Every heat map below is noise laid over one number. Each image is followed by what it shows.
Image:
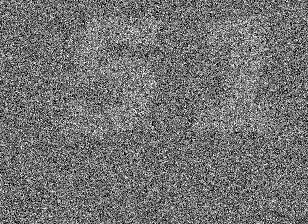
51
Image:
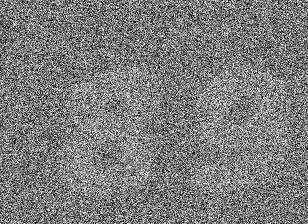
89
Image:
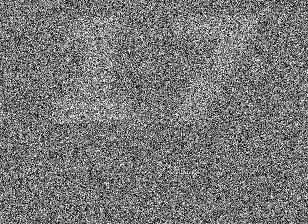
17
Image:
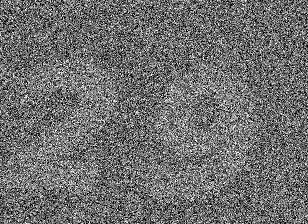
29
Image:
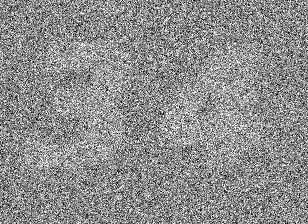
34
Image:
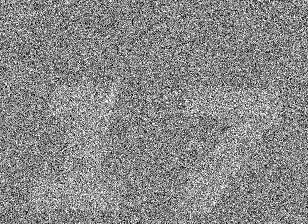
17
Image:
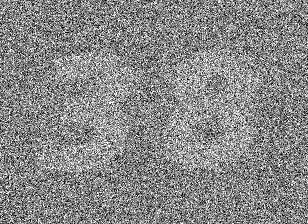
38
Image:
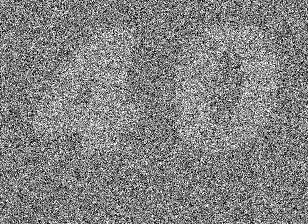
40
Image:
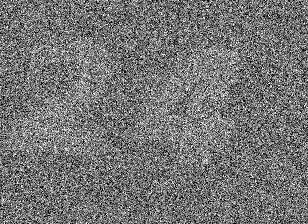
24
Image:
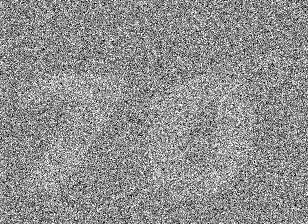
70
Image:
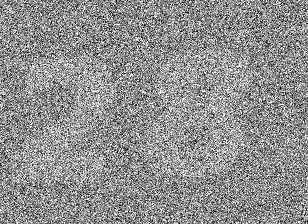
28
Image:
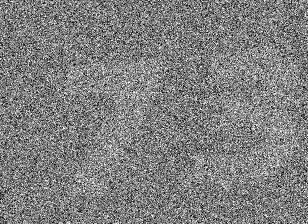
73
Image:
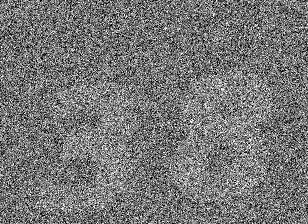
38
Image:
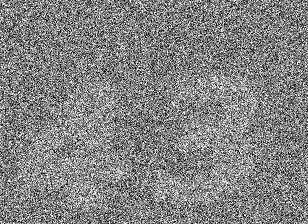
43
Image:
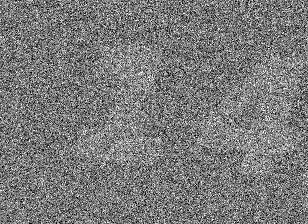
14
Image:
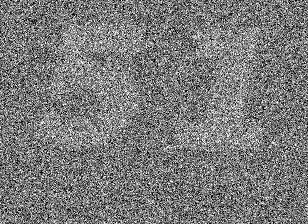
51
